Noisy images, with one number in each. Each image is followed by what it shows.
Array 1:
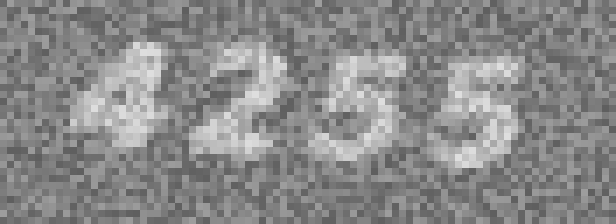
4255
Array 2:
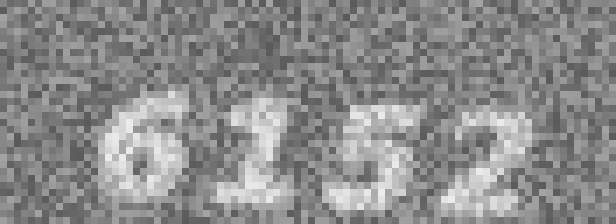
6152
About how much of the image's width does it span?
two thirds
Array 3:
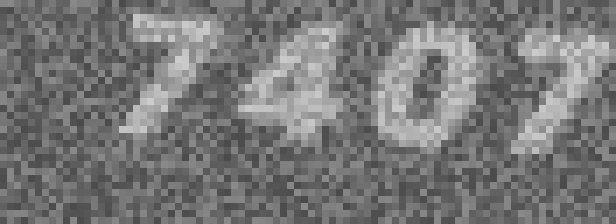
7407
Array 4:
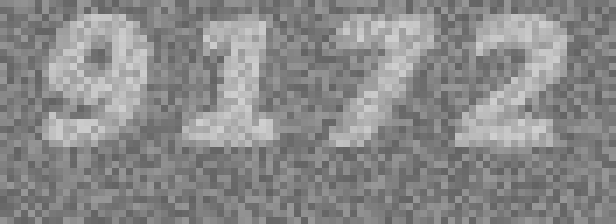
9172
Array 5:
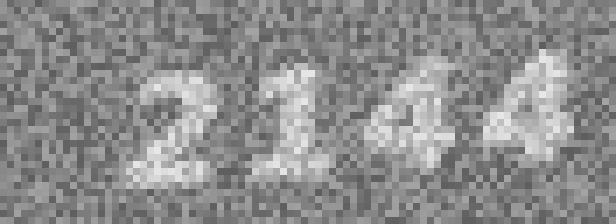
2144
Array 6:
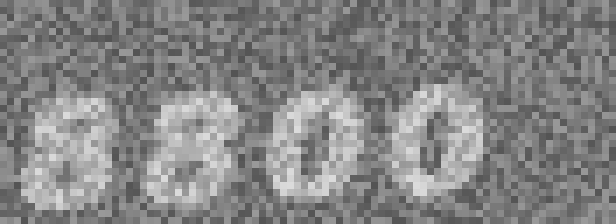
8800
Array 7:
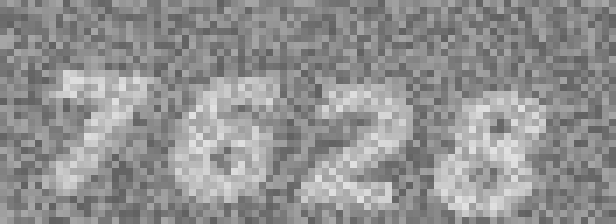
7628
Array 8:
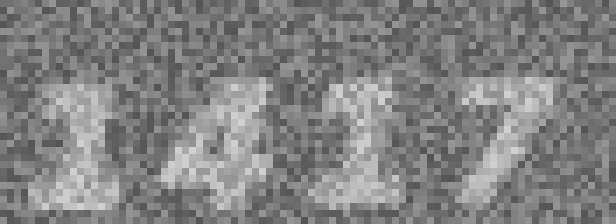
1417
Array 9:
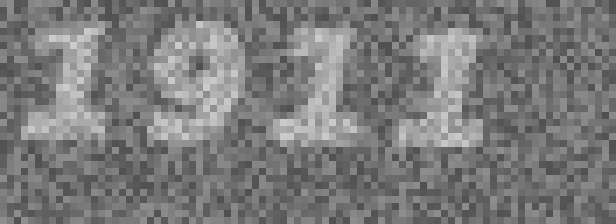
1911
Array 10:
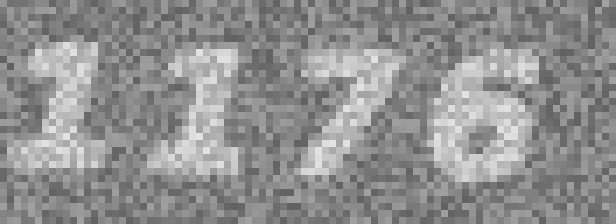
1176
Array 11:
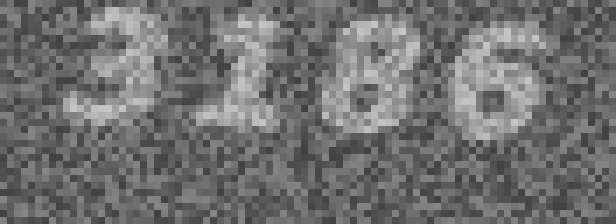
3186
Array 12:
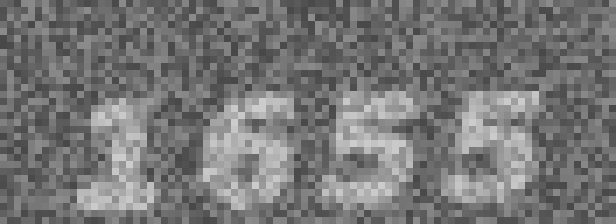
1655
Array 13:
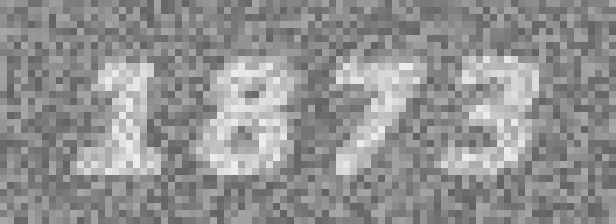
1873
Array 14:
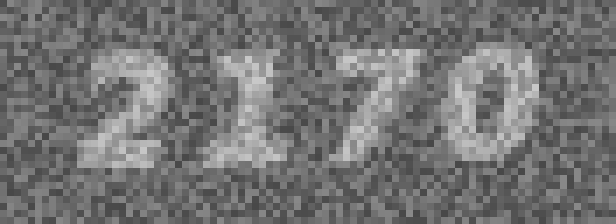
2170
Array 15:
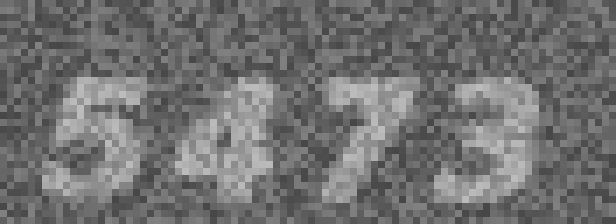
5473
